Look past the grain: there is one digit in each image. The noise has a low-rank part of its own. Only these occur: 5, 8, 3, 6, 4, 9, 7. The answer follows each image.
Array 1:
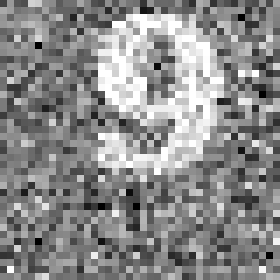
light 9
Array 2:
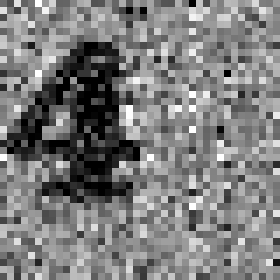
dark 4
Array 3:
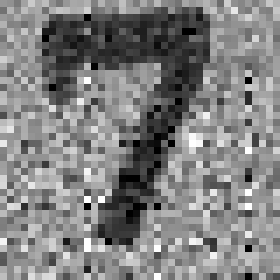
dark 7
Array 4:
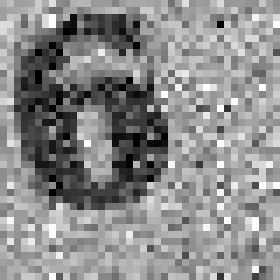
dark 6
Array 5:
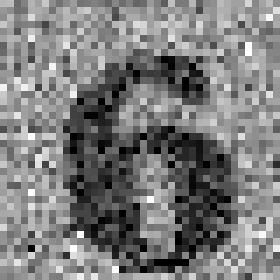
dark 6
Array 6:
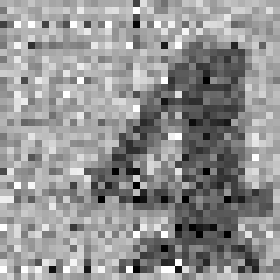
dark 4
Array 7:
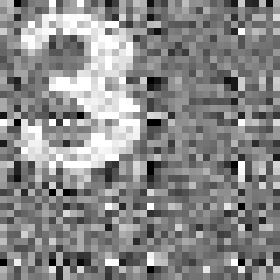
light 3
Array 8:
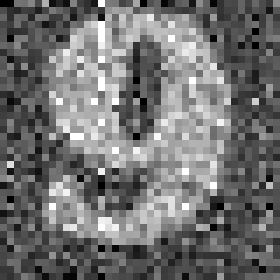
light 9
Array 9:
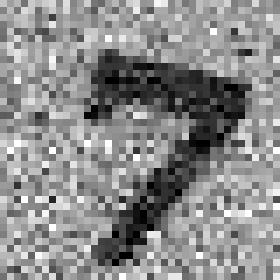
dark 7
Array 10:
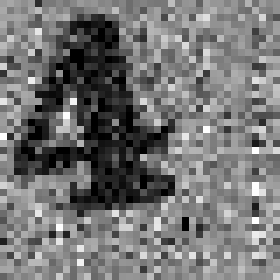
dark 4
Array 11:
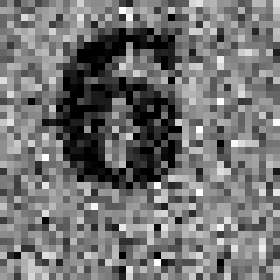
dark 6
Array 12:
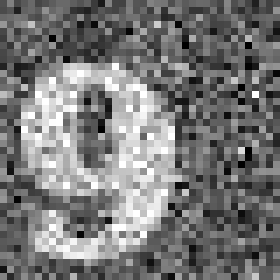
light 9
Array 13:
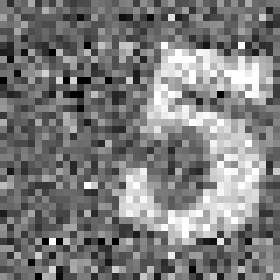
light 5
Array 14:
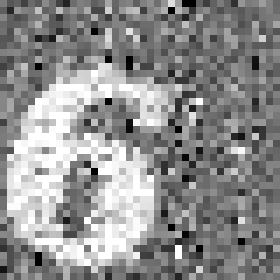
light 6
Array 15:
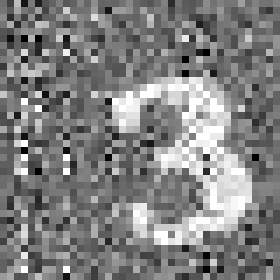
light 3
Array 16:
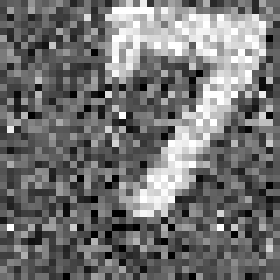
light 7
